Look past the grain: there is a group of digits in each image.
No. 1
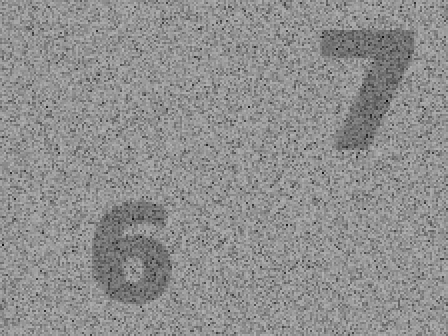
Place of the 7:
top right
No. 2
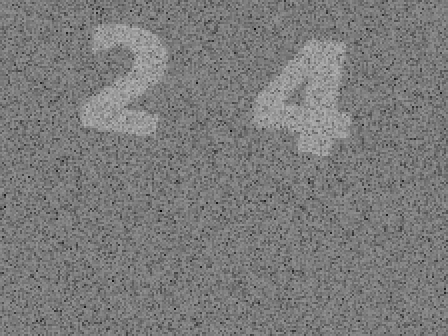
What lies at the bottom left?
nothing
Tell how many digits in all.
2
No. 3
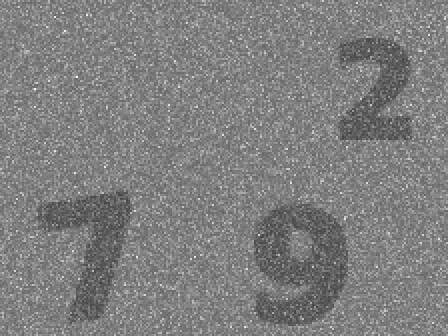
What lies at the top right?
2
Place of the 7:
bottom left
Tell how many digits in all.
3
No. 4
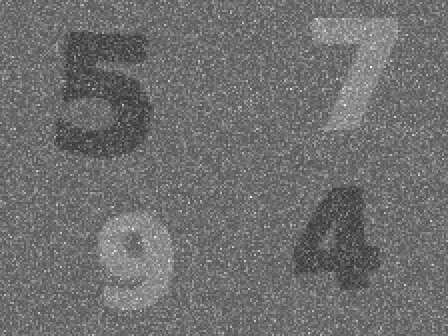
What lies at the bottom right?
4
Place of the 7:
top right
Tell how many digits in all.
4
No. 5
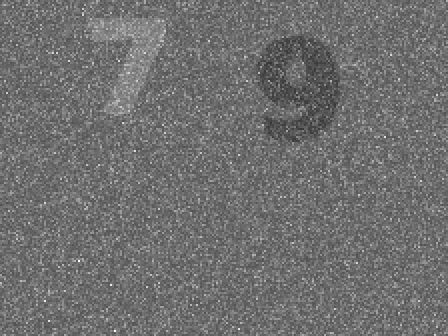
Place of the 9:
top right
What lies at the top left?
7
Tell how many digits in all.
2
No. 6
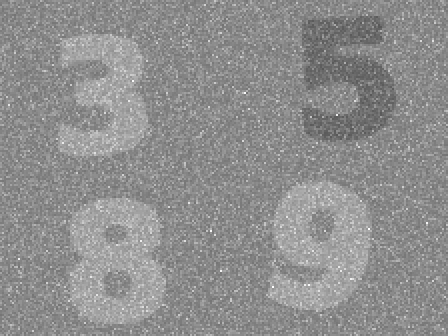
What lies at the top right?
5
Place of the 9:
bottom right
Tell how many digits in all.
4
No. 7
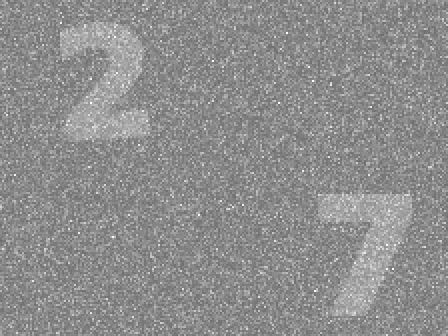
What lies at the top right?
nothing
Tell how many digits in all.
2
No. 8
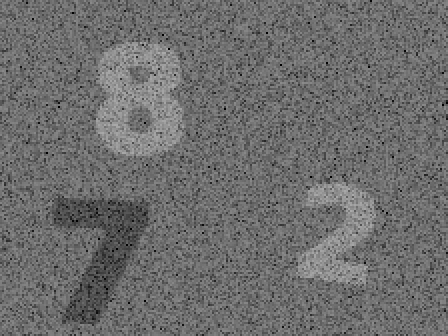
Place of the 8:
top left
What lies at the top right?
nothing
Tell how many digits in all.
3
